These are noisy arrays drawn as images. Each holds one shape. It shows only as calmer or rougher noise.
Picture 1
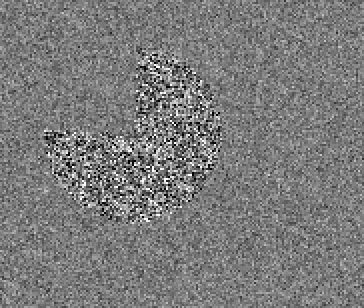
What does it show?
rough disc with a wedge cut out
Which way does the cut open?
up and left
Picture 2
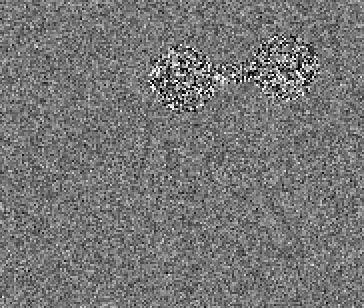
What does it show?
rough dumbbell
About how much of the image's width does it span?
half
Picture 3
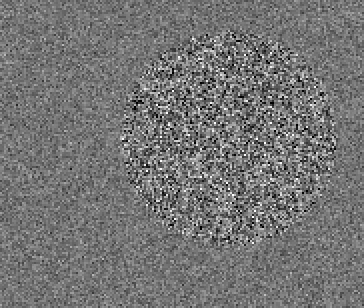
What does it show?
rough disc
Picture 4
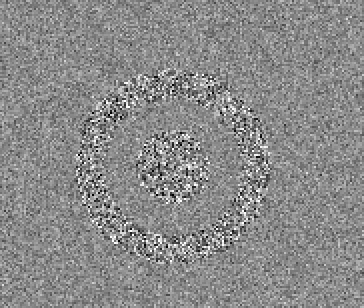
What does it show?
rough bullseye
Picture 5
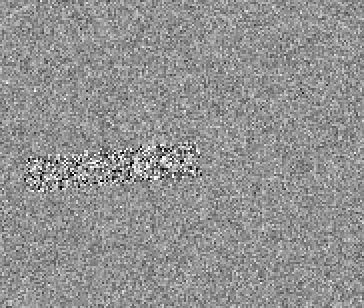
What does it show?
rough bar
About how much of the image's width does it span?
half
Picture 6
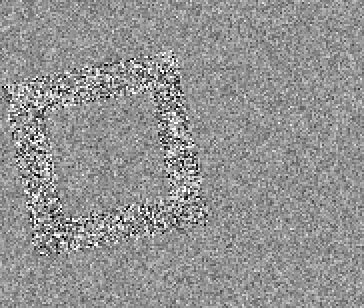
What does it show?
rough square frame
